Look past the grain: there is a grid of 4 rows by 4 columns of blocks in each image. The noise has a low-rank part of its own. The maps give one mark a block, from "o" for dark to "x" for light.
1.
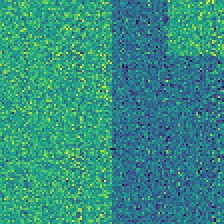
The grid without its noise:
xxox
xxoo
xxoo
xxoo
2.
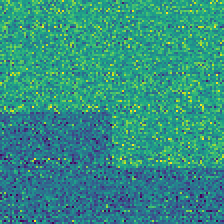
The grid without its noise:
xxxx
xxxx
ooxx
oooo
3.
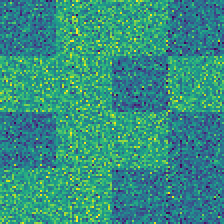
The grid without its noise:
oxxo
xxox
oxxo
xxoo
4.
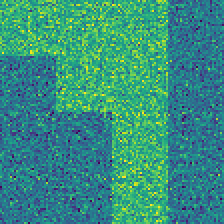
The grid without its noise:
xxxo
oxxo
ooxo
ooxo
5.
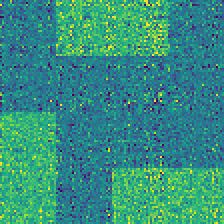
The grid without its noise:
oxxo
oooo
xooo
xoxx
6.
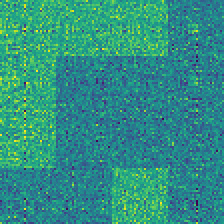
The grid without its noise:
xxxo
xooo
xooo
ooxo
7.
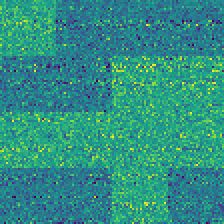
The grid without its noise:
xooo
ooxx
xxxx
ooxo
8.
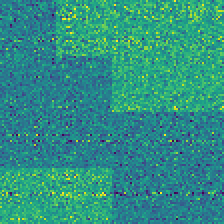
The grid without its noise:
oxxx
ooxx
oooo
xxoo
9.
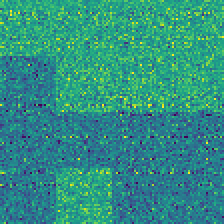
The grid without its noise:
xxxx
oxxx
oooo
oxoo
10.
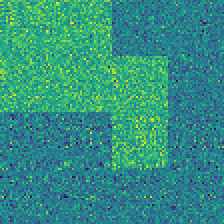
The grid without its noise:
xxoo
xxxo
ooxo
oooo
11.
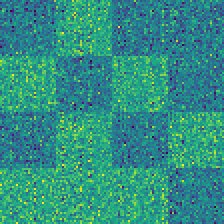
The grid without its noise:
oxoo
xoxo
oxox
xxxo
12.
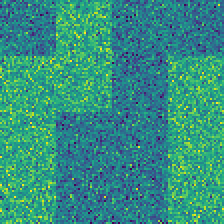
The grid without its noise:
oxoo
xxox
xoox
xoox
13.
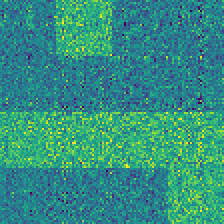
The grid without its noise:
oxoo
oooo
xxxx
ooox
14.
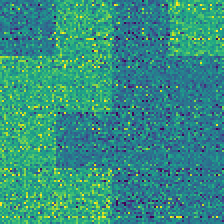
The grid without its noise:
oxox
xxoo
xooo
xxoo
